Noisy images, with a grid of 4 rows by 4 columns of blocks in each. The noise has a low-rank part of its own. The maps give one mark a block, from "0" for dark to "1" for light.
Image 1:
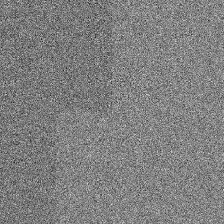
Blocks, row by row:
0 0 1 1
0 0 1 1
0 1 1 1
0 1 1 1
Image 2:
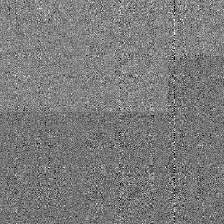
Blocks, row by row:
1 1 1 1
1 1 1 0
0 0 0 0
0 0 0 0
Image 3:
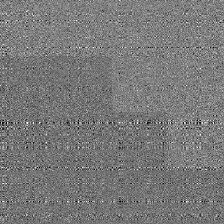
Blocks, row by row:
1 1 1 1
0 0 1 1
0 0 0 1
0 0 0 0
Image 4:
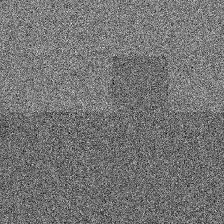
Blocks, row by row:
1 1 1 1
1 1 0 1
0 0 0 0
0 0 0 0
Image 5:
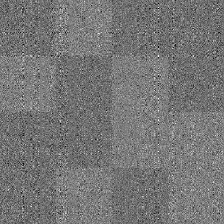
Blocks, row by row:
0 1 0 0
1 0 1 0
0 0 1 1
0 1 0 1
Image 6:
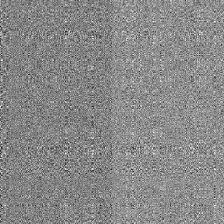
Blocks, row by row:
0 0 1 1
0 0 1 1
0 0 1 1
0 0 1 1
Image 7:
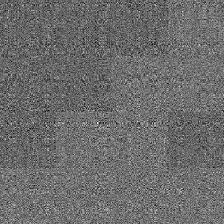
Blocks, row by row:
0 0 0 1
0 0 1 1
0 1 1 0
1 1 1 1
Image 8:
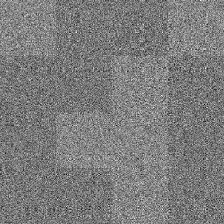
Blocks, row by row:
1 0 0 1
0 0 1 0
0 1 1 0
0 0 1 0
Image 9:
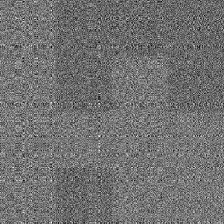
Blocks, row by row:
1 0 0 0
1 0 1 0
1 1 1 1
1 0 1 1
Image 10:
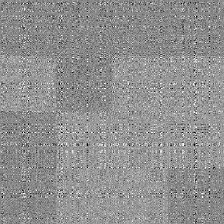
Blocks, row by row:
0 0 0 0
1 0 1 1
0 1 1 1
0 1 1 0
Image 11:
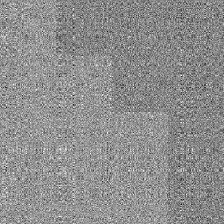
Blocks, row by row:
1 0 0 0
1 1 0 0
1 1 1 0
1 1 1 0
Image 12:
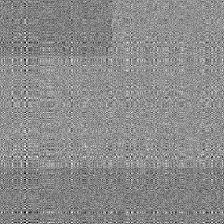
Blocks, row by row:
0 0 1 1
1 1 1 1
1 1 1 1
0 0 0 0
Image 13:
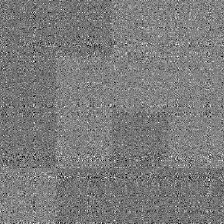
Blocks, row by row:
0 0 1 1
0 1 1 1
0 1 0 1
1 0 0 0
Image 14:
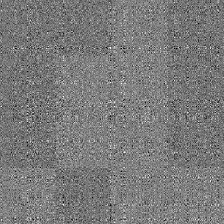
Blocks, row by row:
0 0 1 0
0 1 1 0
0 1 1 0
1 0 1 1
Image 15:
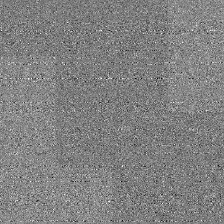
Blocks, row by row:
0 0 0 1
1 0 0 1
1 0 0 0
1 1 0 0
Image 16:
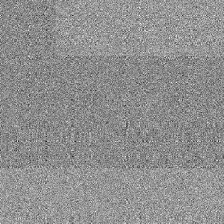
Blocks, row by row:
0 1 1 1
0 0 0 0
0 0 0 0
1 1 1 1
